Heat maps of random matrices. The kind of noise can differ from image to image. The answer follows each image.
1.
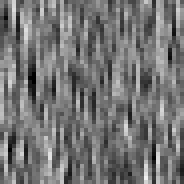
streaked along the columns
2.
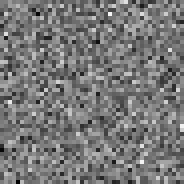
independent entries
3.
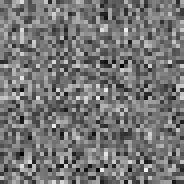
low rank plus noise
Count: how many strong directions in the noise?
three or four
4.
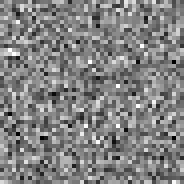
independent entries
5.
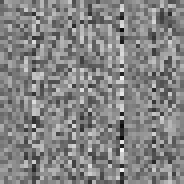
columns of uneven size
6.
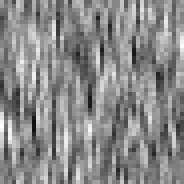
streaked along the columns
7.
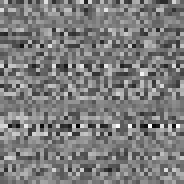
rows of uneven size
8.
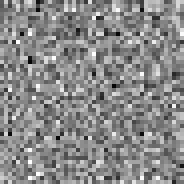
low rank plus noise
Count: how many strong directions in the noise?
three or four
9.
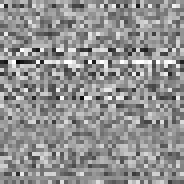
rows of uneven size
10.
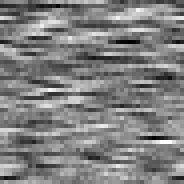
streaked along the rows
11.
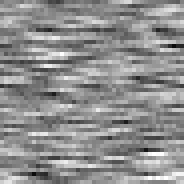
streaked along the rows
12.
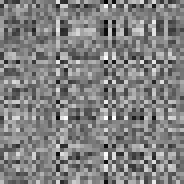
low rank plus noise
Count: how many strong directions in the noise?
one
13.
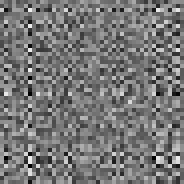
low rank plus noise
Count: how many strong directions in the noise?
one
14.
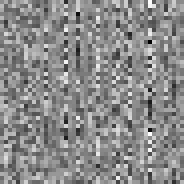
columns of uneven size
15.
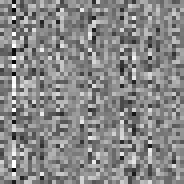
columns of uneven size
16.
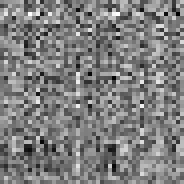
low rank plus noise
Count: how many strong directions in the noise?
three or four
